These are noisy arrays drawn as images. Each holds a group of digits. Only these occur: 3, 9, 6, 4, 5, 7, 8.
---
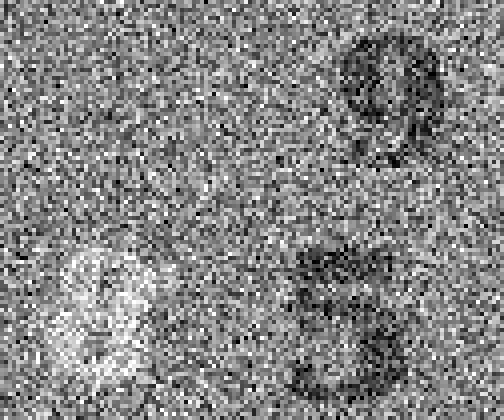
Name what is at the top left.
nothing
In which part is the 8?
bottom left
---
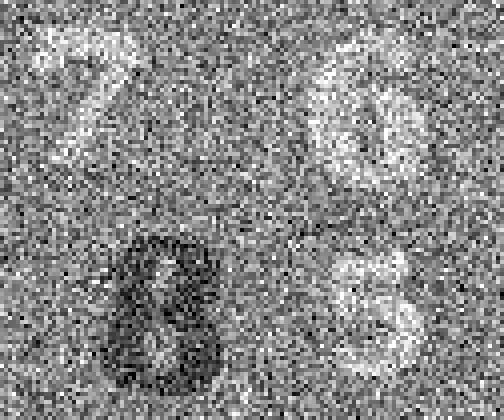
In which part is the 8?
bottom left
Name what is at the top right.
6
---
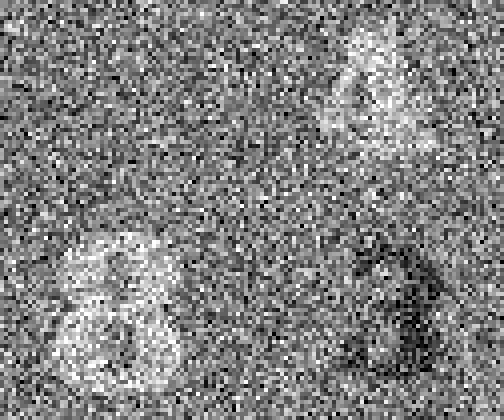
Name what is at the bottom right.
3
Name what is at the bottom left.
8
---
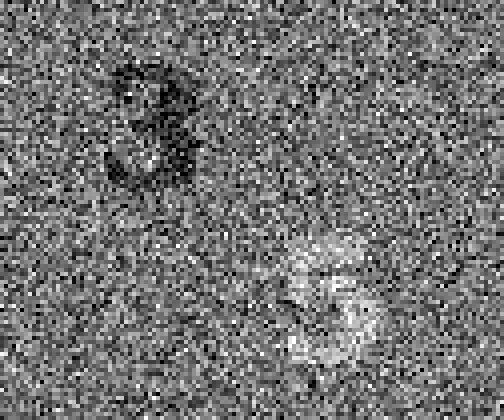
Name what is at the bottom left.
nothing
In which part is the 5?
bottom right
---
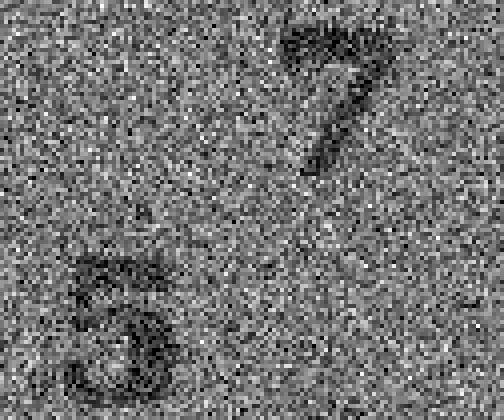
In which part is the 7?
top right
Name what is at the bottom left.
5
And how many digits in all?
2
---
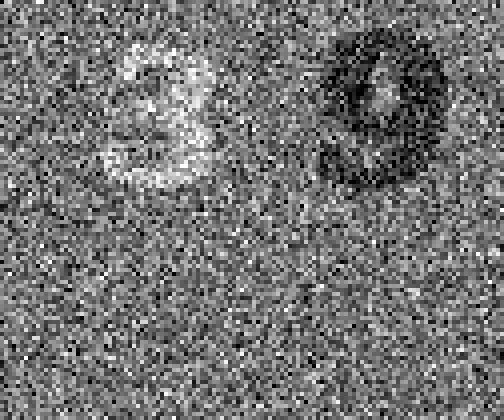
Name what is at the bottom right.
nothing
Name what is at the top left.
3
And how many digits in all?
2
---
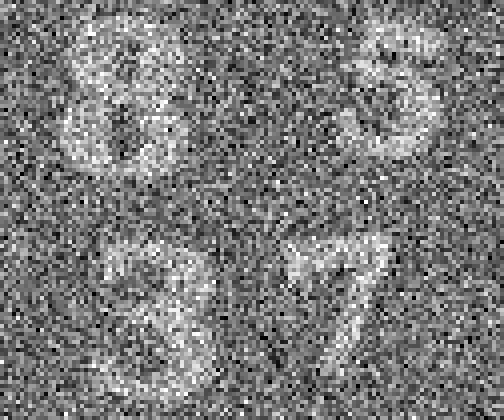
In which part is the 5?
top right
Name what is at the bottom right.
7
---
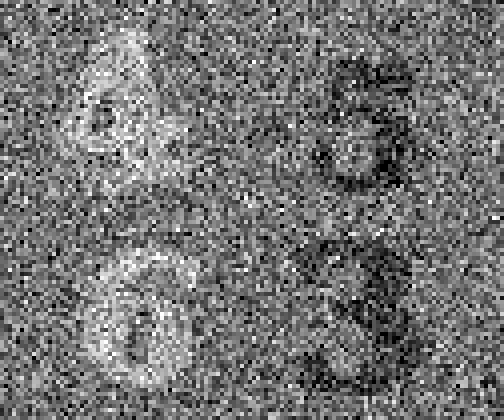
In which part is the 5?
top right
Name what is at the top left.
4
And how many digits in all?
4
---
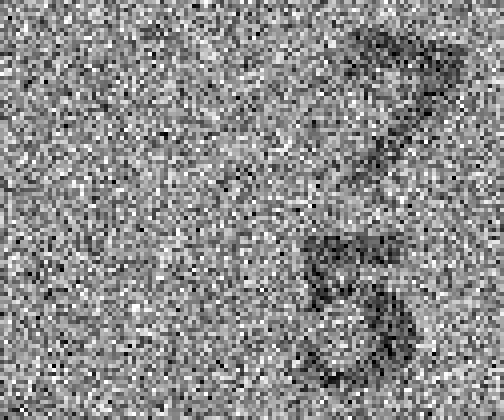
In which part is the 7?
top right
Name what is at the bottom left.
nothing
